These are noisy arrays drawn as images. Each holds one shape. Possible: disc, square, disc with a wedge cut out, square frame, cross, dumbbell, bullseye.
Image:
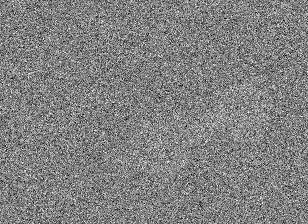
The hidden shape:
dumbbell
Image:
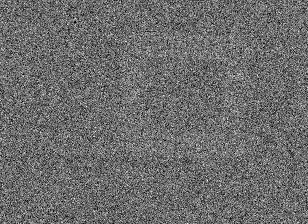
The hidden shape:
square frame
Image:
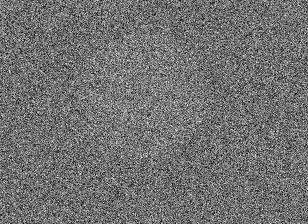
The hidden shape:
disc
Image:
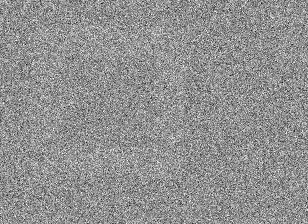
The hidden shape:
square frame
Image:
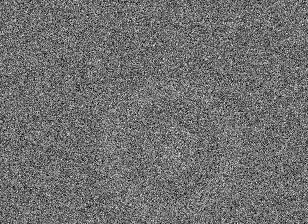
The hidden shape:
bullseye
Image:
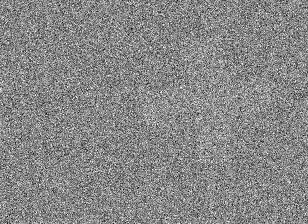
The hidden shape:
cross
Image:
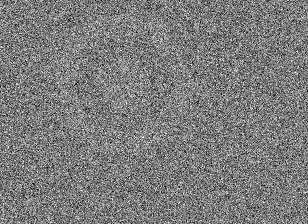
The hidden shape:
bullseye
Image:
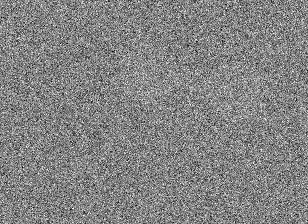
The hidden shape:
dumbbell
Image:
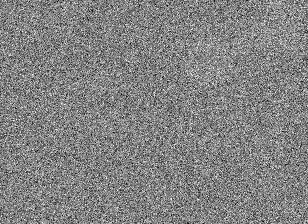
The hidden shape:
dumbbell
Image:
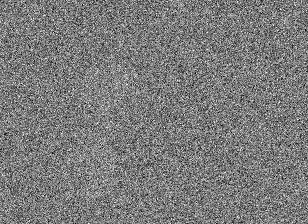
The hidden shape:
dumbbell
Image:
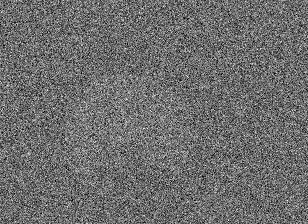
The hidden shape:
disc with a wedge cut out
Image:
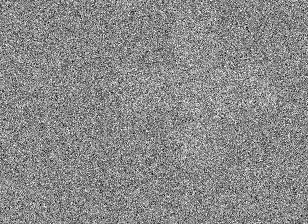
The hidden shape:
cross
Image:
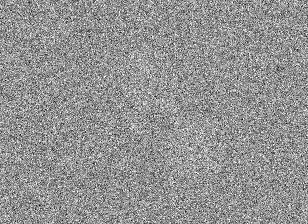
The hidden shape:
dumbbell
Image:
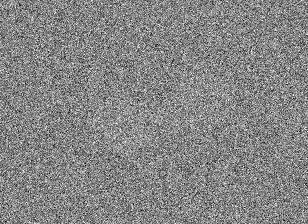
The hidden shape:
dumbbell
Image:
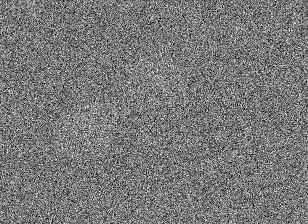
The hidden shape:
dumbbell
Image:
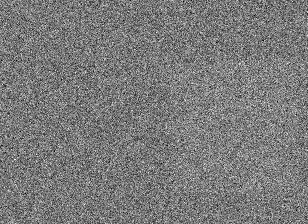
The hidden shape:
square
